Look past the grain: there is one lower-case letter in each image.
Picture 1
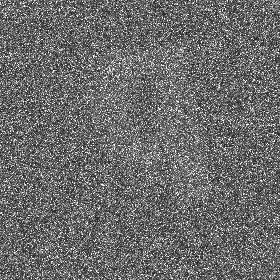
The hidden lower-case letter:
q
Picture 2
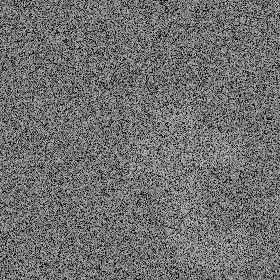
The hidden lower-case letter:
t
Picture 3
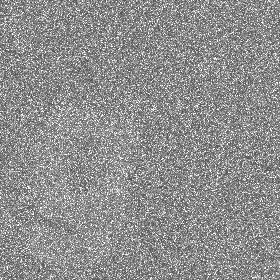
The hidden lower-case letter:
g
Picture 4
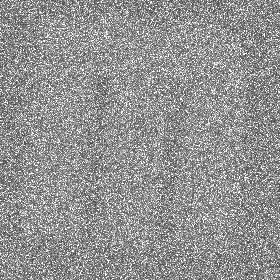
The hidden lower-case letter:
m
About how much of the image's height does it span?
nearly all
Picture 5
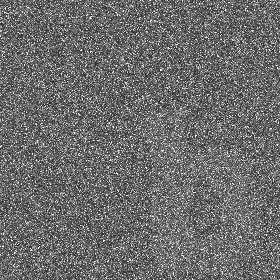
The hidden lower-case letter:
b
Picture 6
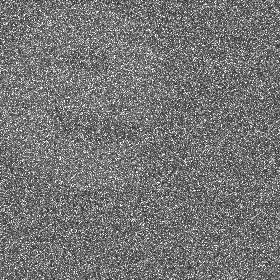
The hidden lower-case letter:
e
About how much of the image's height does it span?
two thirds
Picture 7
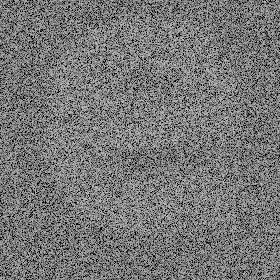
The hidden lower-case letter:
e
